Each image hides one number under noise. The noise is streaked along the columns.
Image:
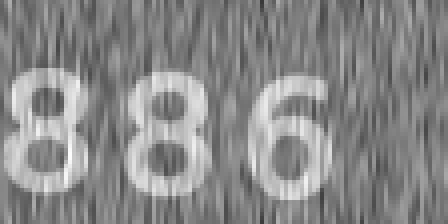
886
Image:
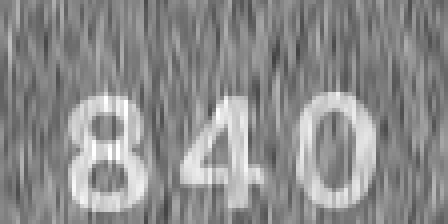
840
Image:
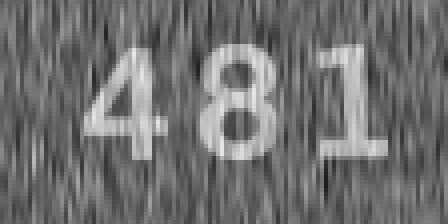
481
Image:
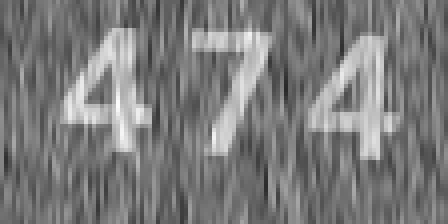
474
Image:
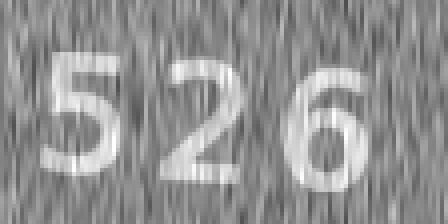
526
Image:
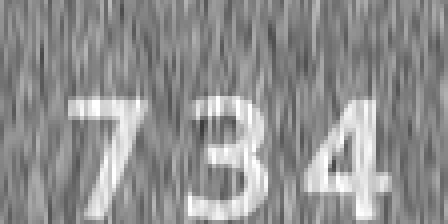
734
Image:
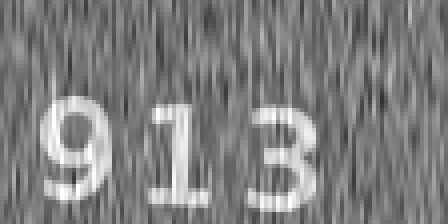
913
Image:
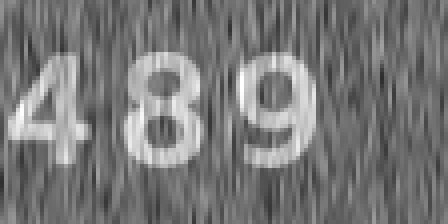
489
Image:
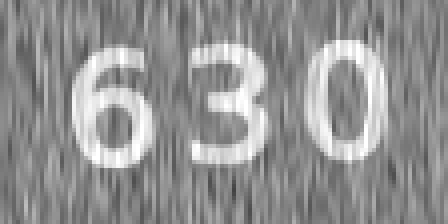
630
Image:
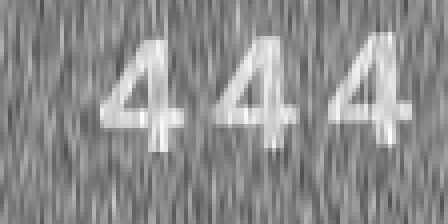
444
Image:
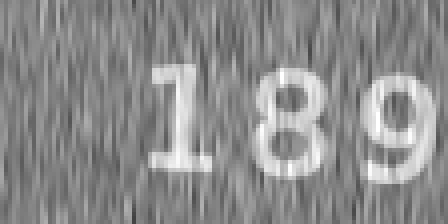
189
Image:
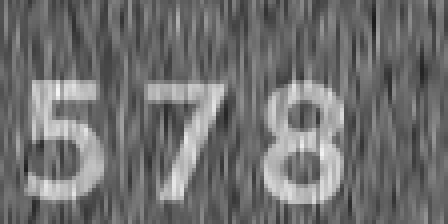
578
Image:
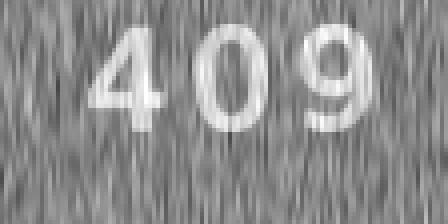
409
